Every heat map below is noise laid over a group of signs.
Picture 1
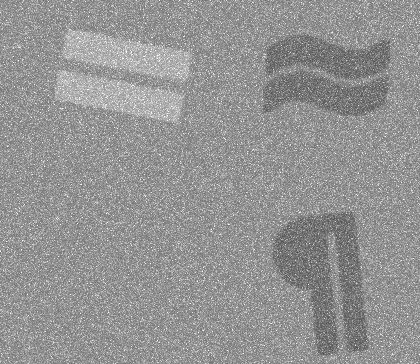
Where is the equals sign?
top left
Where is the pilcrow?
bottom right
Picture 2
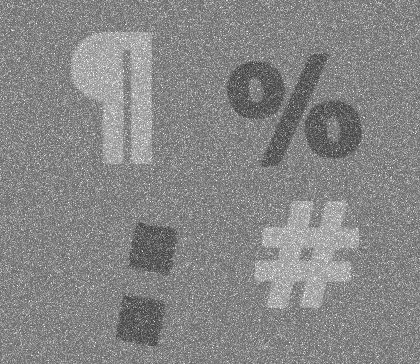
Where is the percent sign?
top right
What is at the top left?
pilcrow
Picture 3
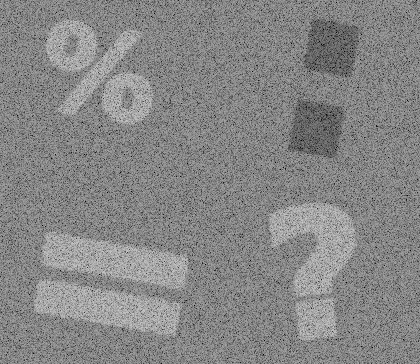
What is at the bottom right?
question mark
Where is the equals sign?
bottom left
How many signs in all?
4
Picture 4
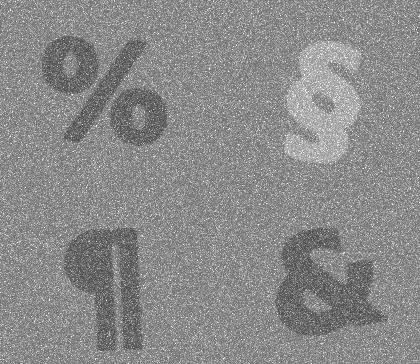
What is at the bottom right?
ampersand
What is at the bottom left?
pilcrow
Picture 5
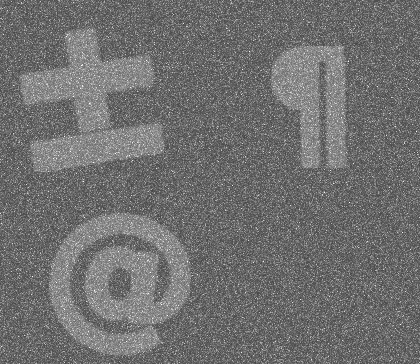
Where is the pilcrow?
top right
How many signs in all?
3
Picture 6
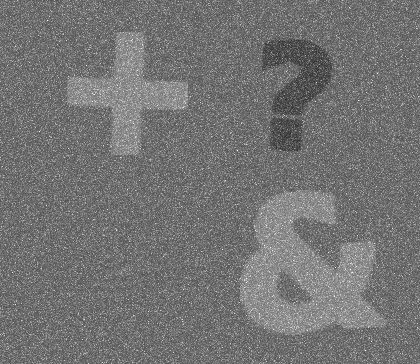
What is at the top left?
plus sign
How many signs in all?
3
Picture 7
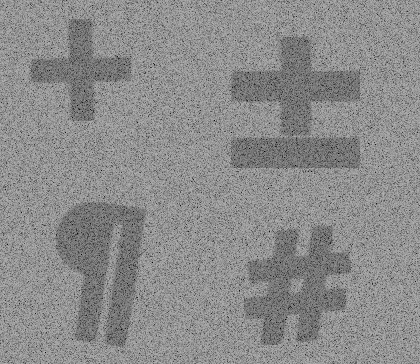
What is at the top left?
plus sign
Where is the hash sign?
bottom right
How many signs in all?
4
